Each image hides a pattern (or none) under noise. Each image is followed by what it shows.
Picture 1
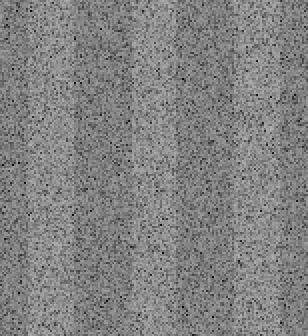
vertical stripes
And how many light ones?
3
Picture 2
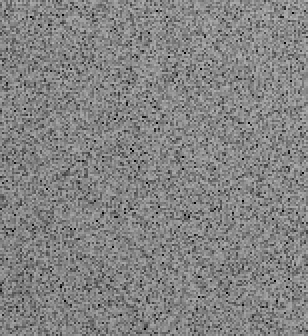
a smooth slope
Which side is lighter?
top right
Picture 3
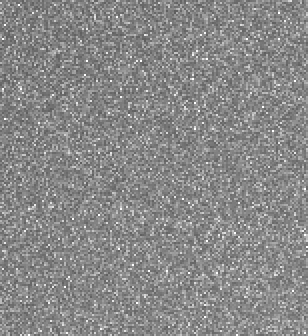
a smooth slope
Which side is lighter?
bottom right
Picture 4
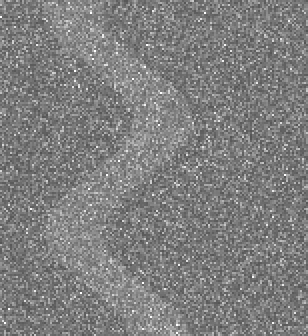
a wavy band
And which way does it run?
top to bottom
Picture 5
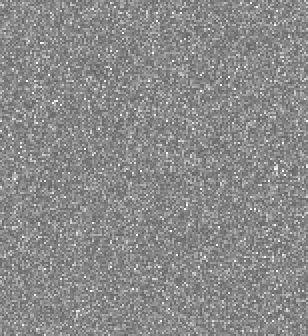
only noise
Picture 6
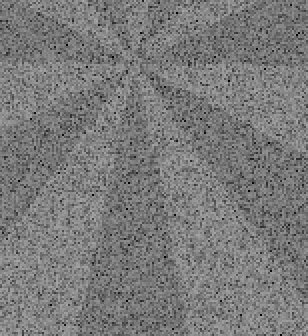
spokes from one point
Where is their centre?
top middle
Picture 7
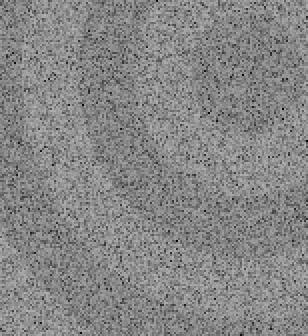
rings round one point
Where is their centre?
top right
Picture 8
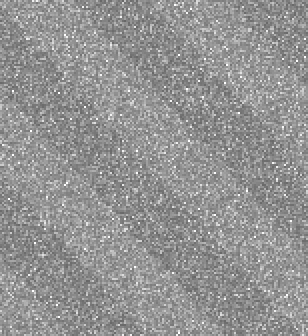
diagonal stripes
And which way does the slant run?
top left to bottom right
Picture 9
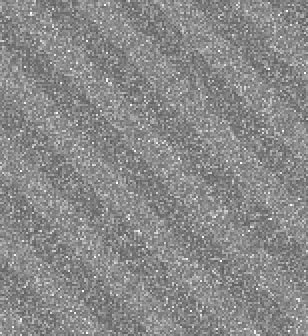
diagonal stripes
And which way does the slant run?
top left to bottom right
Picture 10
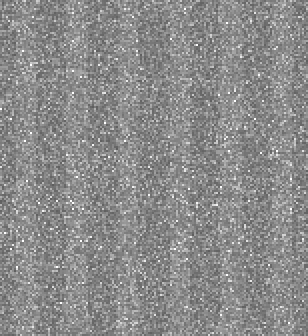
vertical stripes
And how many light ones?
6
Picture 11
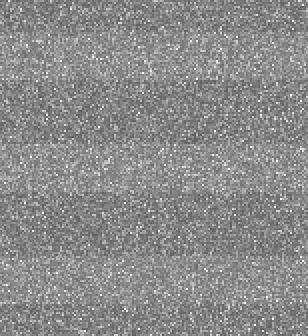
horizontal stripes
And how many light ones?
3
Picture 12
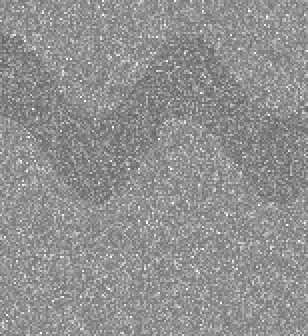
a wavy band
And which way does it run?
left to right
